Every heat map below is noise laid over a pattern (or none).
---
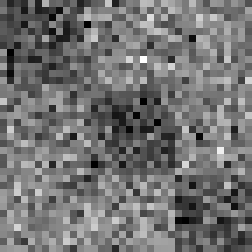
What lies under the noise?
blocks along the diagonal
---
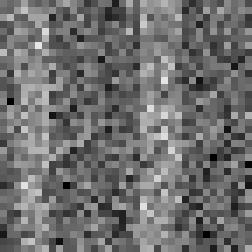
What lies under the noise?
bands of columns
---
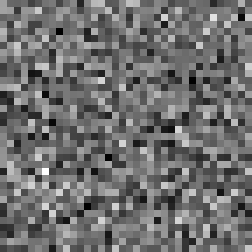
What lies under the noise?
only noise
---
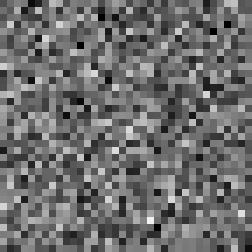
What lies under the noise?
only noise
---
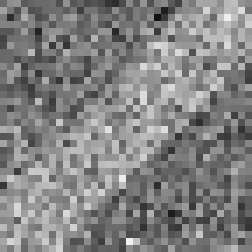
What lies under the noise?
a diagonal band
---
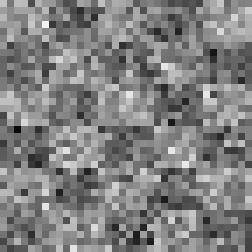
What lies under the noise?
a checkerboard
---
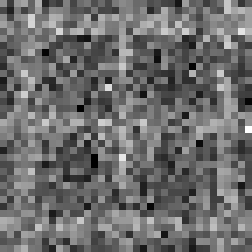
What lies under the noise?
bands of rows crossing bands of columns
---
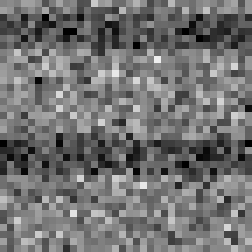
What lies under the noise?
bands of rows
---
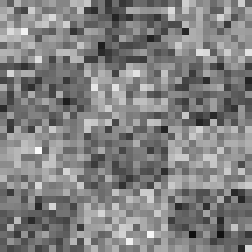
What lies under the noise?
a checkerboard
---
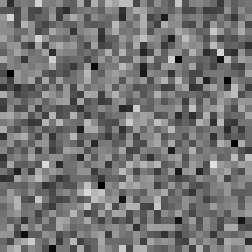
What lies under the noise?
only noise
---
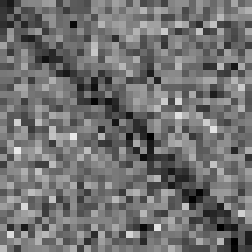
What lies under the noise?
a diagonal band
